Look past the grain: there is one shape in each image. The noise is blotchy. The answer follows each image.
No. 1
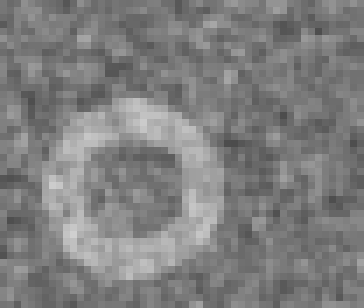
ring
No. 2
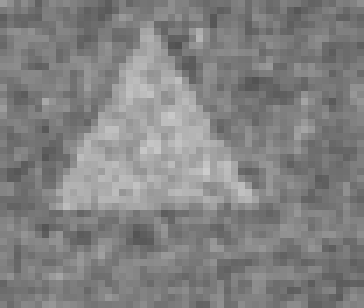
triangle
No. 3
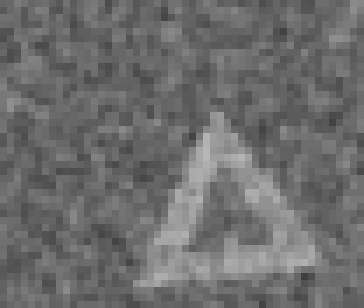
triangle frame
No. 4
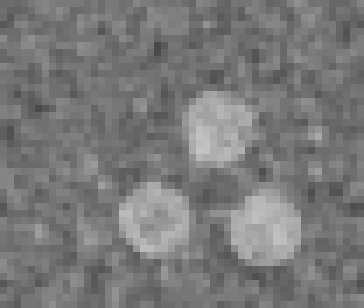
three dots
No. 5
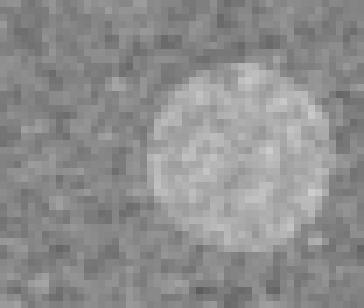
disc
